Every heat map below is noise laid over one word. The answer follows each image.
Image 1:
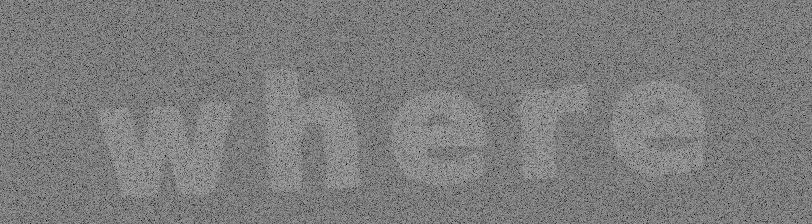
where
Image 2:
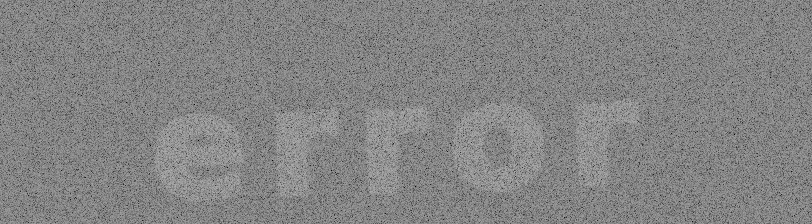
error
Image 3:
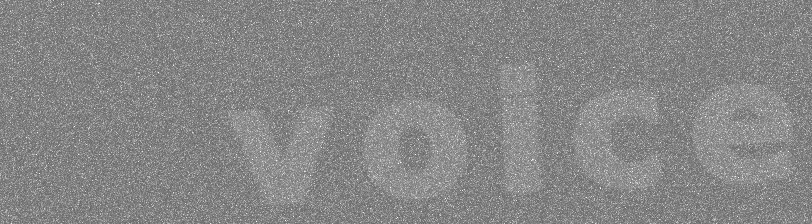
voice
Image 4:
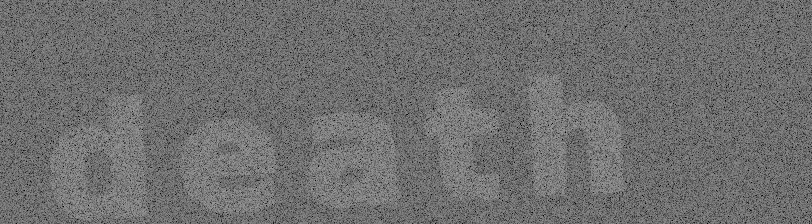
death
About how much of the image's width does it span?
two thirds
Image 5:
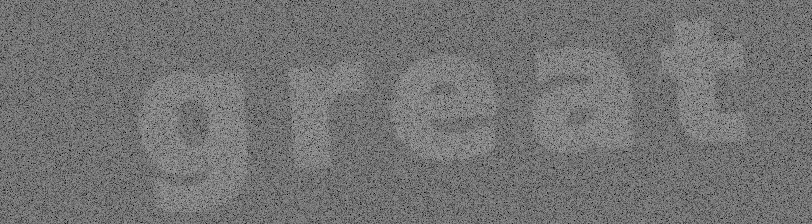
great
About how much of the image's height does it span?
nearly all
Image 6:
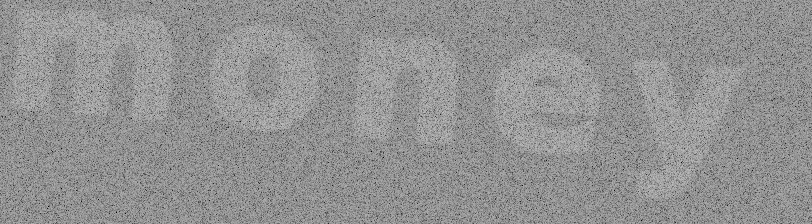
money
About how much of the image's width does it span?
nearly all
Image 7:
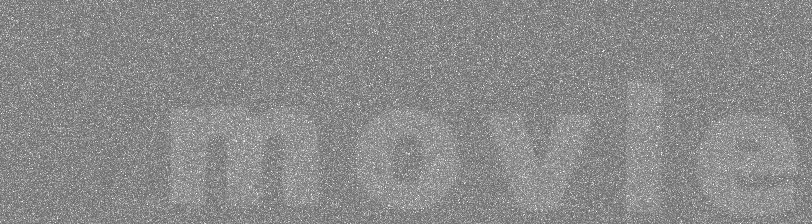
movie
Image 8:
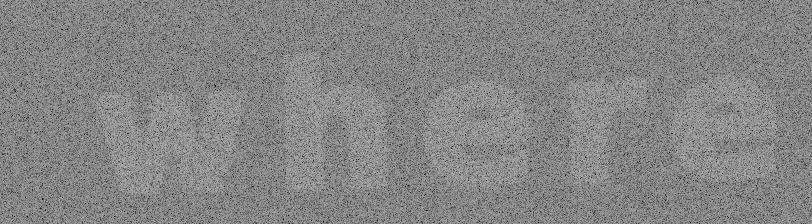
where
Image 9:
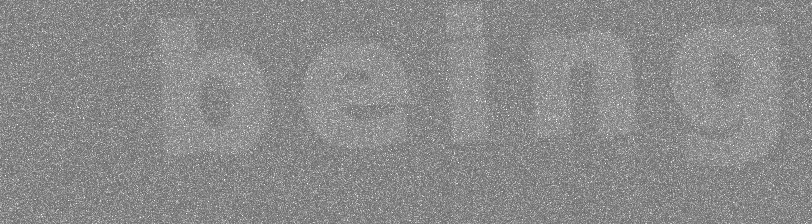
being
